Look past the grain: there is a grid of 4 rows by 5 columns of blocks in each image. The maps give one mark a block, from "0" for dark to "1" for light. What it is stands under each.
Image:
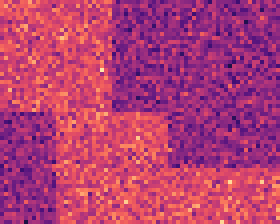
11000
11000
01100
01111
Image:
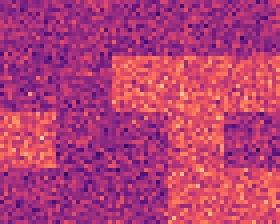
00000
00111
10010
00011
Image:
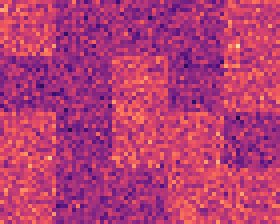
10001
00101
10110
10011
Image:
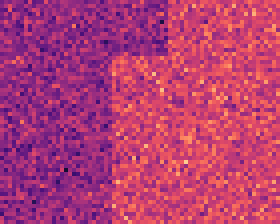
00011
00111
00111
00111
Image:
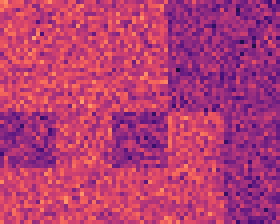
11100
11100
01010
11110
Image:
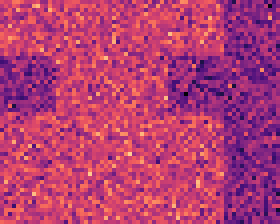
11110
01100
11110
11110
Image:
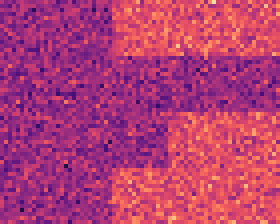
00111
00000
00011
00111
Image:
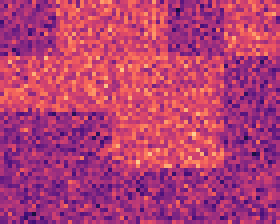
01101
11110
00110
00000
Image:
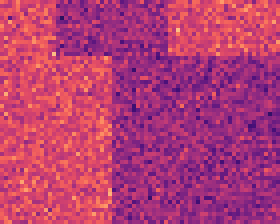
10011
11000
11000
11000
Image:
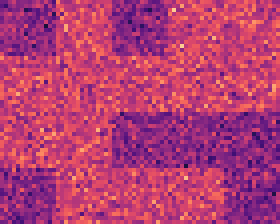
01011
11111
11000
01110
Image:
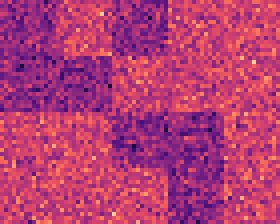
01011
00111
11001
11101
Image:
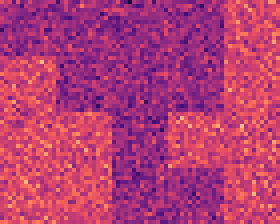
00001
10001
11011
11001
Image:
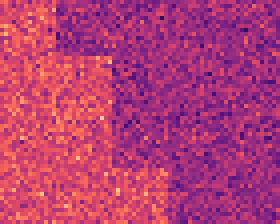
10000
11000
11000
11100
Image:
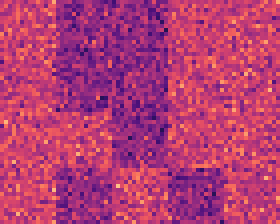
10011
10011
11011
10101
